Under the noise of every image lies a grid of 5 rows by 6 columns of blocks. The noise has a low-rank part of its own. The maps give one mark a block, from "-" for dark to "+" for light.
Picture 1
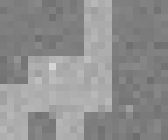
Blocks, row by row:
- - - + - -
- - - + - -
- + + + - -
+ + + + - -
+ - + - - -
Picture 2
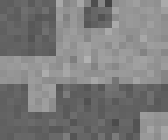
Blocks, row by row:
- - + - + +
- - + + + +
+ + + + + +
- + - - - -
- - - - - +
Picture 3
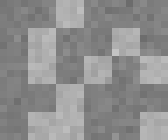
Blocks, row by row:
- - + - - -
- + - - + -
- + - + - +
- - + - - -
- + + - - +
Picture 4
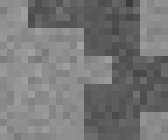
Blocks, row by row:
+ - - - - +
+ + + - - +
+ + + + - -
+ + + - - -
+ + + - - +
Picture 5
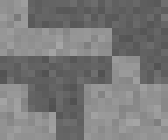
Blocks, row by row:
+ - - - - -
+ + + + - -
- - - - + -
+ - - + + +
+ + - + + +
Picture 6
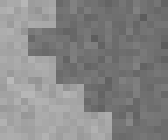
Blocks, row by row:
+ + - - - -
+ - - - - -
+ + - - - -
+ + + - - -
+ + + + - -
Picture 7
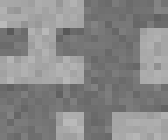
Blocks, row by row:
+ + + - - -
- + - - - +
+ + + - - +
- - - - - -
- - + - + +
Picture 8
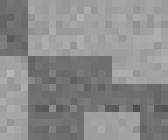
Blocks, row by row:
- + + + + +
- + + + + +
+ - - - + +
+ - - - - -
+ - - + + -
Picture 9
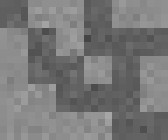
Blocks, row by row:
- + + - + +
+ - + - - -
+ - - + - +
+ + - - - +
+ + + + - -
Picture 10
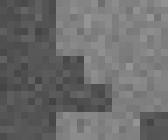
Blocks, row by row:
- - + + + +
- - + + + +
- - - + + +
- - - - + +
- - + + + -
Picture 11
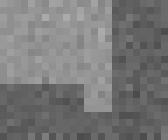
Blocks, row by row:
+ + + + - -
+ + + + - -
+ + + + - -
- - - + - -
- - - - - -
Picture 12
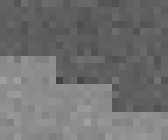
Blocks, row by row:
- - - - - -
- - - - - -
+ + - - - -
+ + + + - -
+ + + + + +
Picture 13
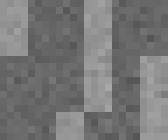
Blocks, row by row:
+ - - + - -
+ - - + - -
- - - + - +
- - - + - +
- - + - - +
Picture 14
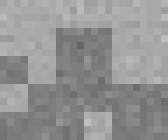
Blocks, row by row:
+ + + + + +
+ + - - + +
- + - - + +
+ - - - - -
- - - + - -
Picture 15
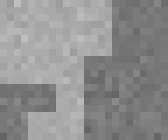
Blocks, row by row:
+ + + + - -
+ + + + - -
+ + + - - -
- - + - - -
- + + - - -
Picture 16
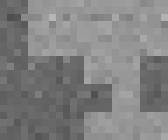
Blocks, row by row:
- + + + + +
- + + + + +
- - - + + -
- - - - + -
- - - + + +
